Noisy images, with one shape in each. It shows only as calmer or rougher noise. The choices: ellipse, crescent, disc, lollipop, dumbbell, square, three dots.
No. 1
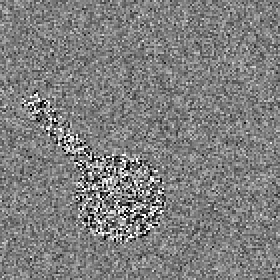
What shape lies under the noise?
lollipop
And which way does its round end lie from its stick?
down and right
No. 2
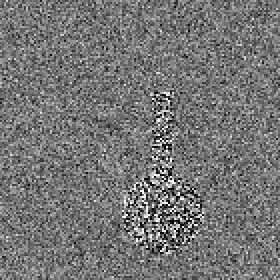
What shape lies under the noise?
lollipop
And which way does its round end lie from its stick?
down
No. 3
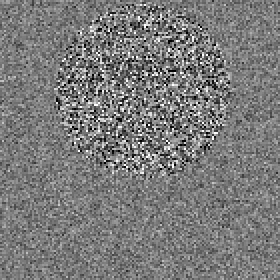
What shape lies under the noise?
disc
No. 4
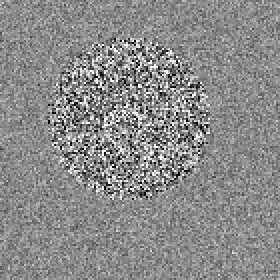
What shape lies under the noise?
disc
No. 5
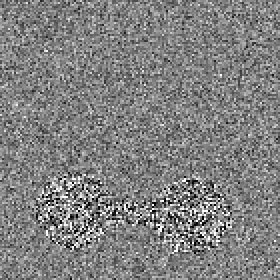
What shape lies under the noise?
dumbbell
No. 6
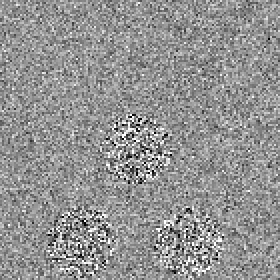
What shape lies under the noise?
three dots
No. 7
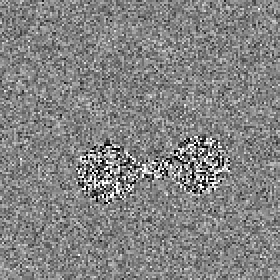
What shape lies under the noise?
dumbbell
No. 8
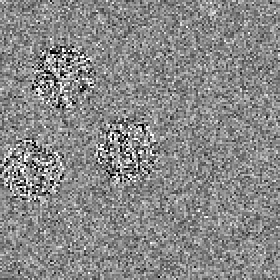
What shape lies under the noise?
three dots
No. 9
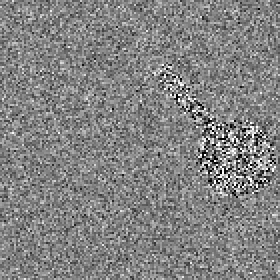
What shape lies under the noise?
lollipop
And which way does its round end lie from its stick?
down and right
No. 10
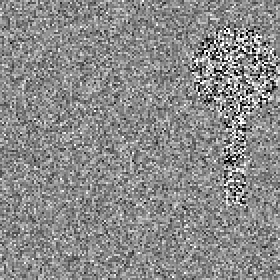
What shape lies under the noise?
lollipop
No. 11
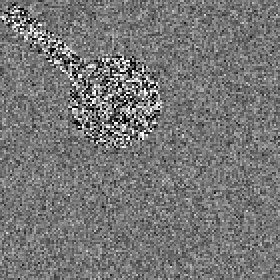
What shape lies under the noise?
lollipop
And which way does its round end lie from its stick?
down and right
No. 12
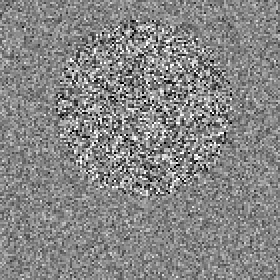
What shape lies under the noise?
disc
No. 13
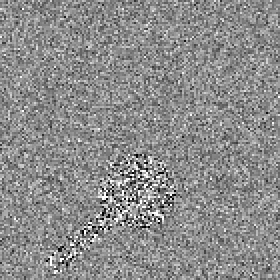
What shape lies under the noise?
lollipop
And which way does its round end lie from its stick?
up and right
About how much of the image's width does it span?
half
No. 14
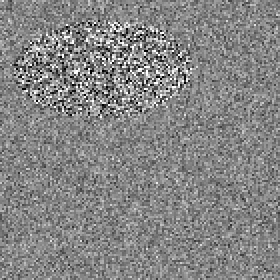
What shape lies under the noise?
ellipse
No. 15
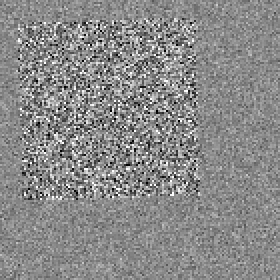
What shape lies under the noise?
square
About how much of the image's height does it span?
two thirds
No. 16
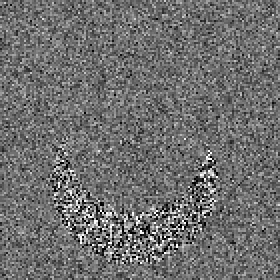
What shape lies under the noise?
crescent
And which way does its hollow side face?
up
